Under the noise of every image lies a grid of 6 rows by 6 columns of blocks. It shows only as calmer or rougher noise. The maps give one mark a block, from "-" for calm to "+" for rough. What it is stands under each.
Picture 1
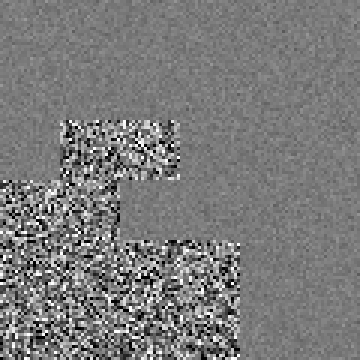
- - - - - -
- - - - - -
- + + - - -
+ + - - - -
+ + + + - -
+ + + + - -
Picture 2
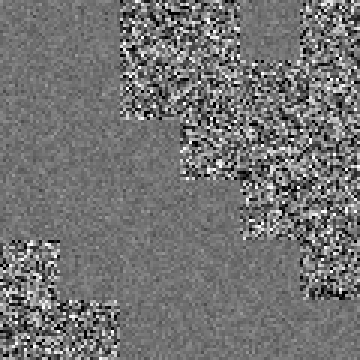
- - + + - +
- - + + + +
- - - + + +
- - - - + +
+ - - - - +
+ + - - - -
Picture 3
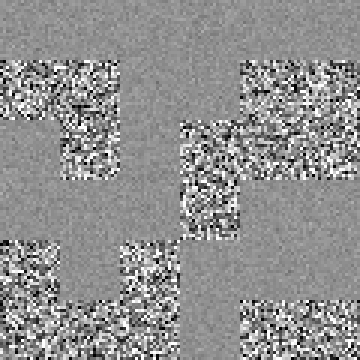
- - - - - -
+ + - - + +
- + - + + +
- - - + - -
+ - + - - -
+ + + - + +
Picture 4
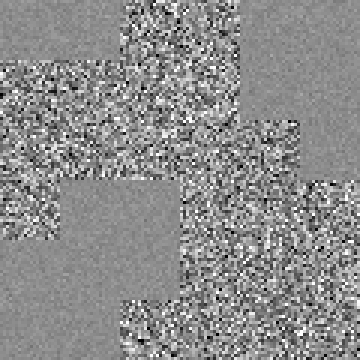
- - + + - -
+ + + + - -
+ + + + + -
+ - - + + +
- - - + + +
- - + + + +
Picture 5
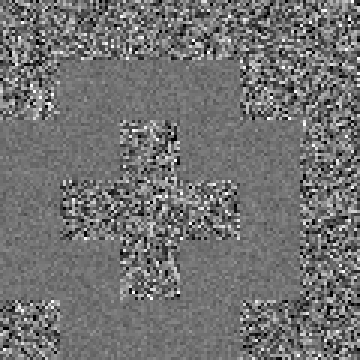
+ + + + + +
+ - - - + +
- - + - - +
- + + + - +
- - + - - +
+ - - - + +
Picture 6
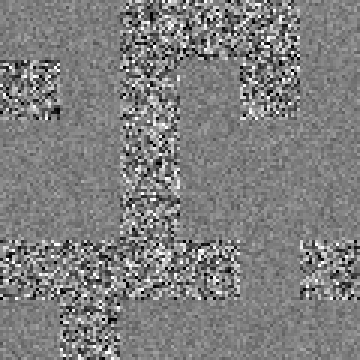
- - + + + -
+ - + - + -
- - + - - -
- - + - - -
+ + + + - +
- + - - - -
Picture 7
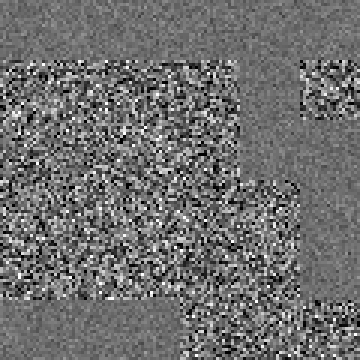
- - - - - -
+ + + + - +
+ + + + - -
+ + + + + -
+ + + + + -
- - - + + +
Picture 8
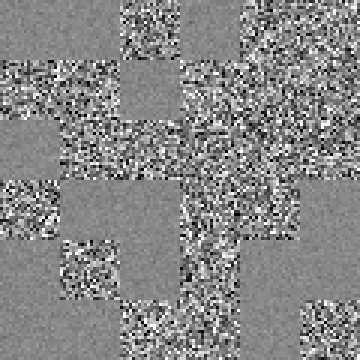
- - + - + +
+ + - + + +
- + + + + +
+ - - + + -
- + - + - -
- - + + - +
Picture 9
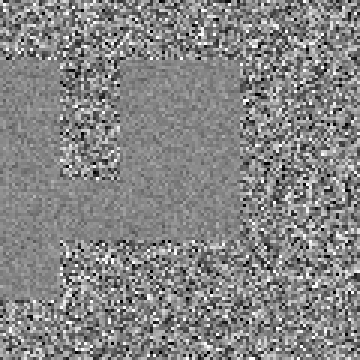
+ + + + + +
- + - - + +
- + - - + +
- - - - + +
- + + + + +
+ + + + + +
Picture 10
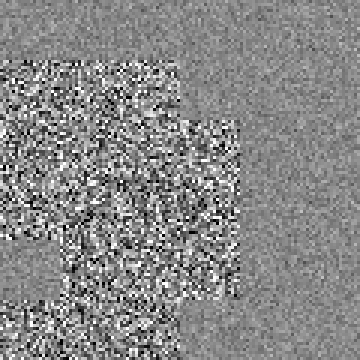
- - - - - -
+ + + - - -
+ + + + - -
+ + + + - -
- + + + - -
+ + + - - -
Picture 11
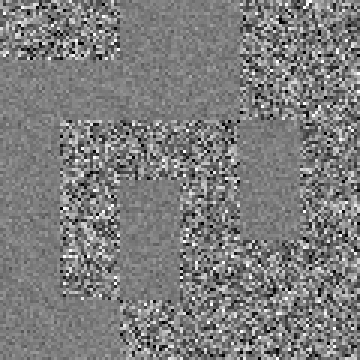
+ + - - + +
- - - - + +
- + + + - +
- + - + - +
- + - + + +
- - + + + +
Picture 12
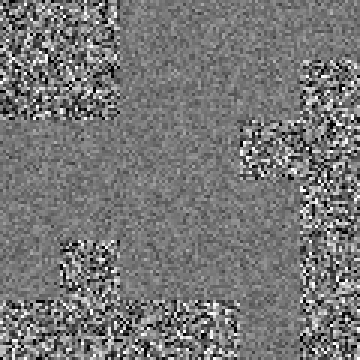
+ + - - - -
+ + - - - +
- - - - + +
- - - - - +
- + - - - +
+ + + + - +
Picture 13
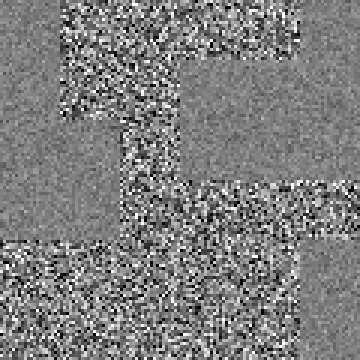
- + + + + -
- + + - - -
- - + - - -
- - + + + +
+ + + + + -
+ + + + + -
